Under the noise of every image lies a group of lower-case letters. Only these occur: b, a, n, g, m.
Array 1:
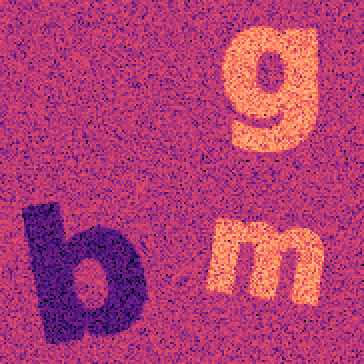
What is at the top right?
g
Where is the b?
bottom left
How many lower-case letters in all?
3
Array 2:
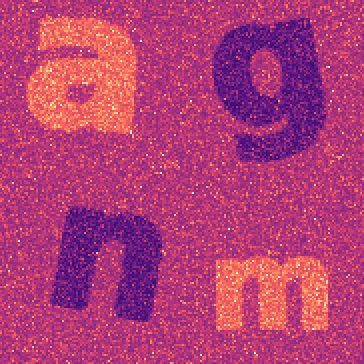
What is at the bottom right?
m
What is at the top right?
g
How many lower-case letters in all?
4
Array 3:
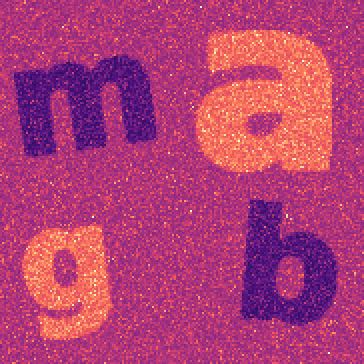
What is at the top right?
a
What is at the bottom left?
g
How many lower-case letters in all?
4
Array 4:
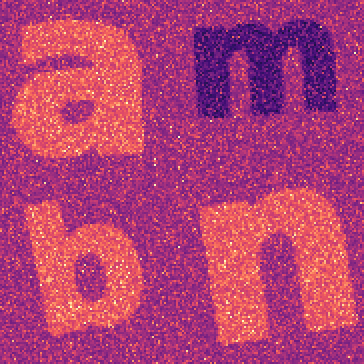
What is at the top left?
a
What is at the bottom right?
n
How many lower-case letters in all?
4
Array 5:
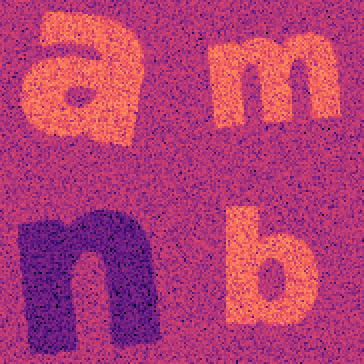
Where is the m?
top right
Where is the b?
bottom right
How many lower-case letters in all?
4
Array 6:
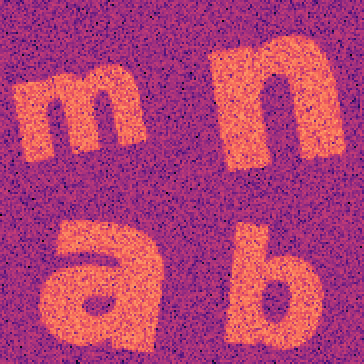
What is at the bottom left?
a
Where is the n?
top right
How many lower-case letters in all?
4
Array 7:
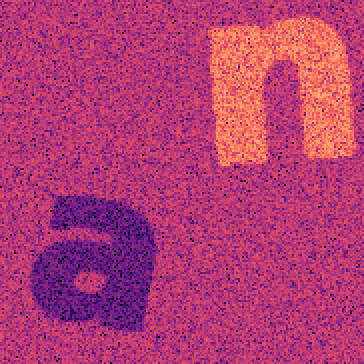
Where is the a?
bottom left
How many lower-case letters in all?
2
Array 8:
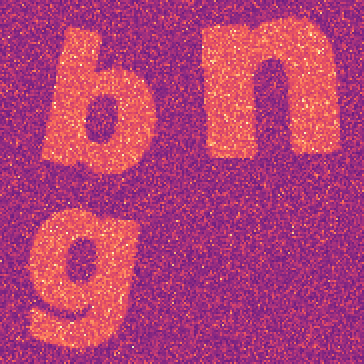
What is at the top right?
n
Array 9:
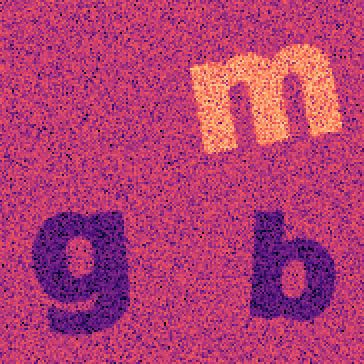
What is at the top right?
m
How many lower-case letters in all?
3
